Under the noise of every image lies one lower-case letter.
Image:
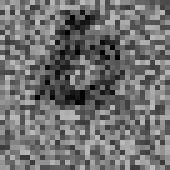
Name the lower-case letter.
b
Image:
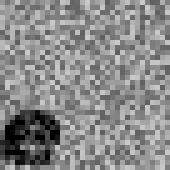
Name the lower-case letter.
e
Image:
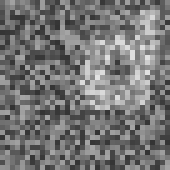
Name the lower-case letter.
d
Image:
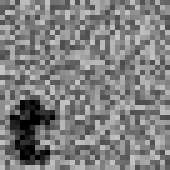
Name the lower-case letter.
t
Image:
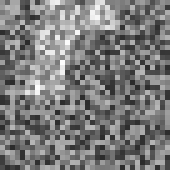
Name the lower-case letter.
r
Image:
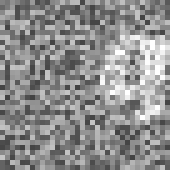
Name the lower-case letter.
q
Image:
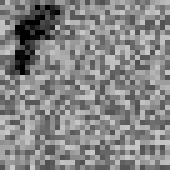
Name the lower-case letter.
f
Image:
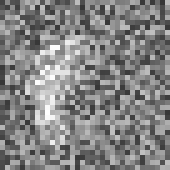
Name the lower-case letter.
f
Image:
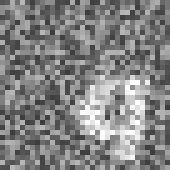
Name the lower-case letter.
q
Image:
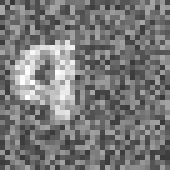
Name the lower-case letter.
q
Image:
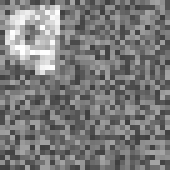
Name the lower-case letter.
q
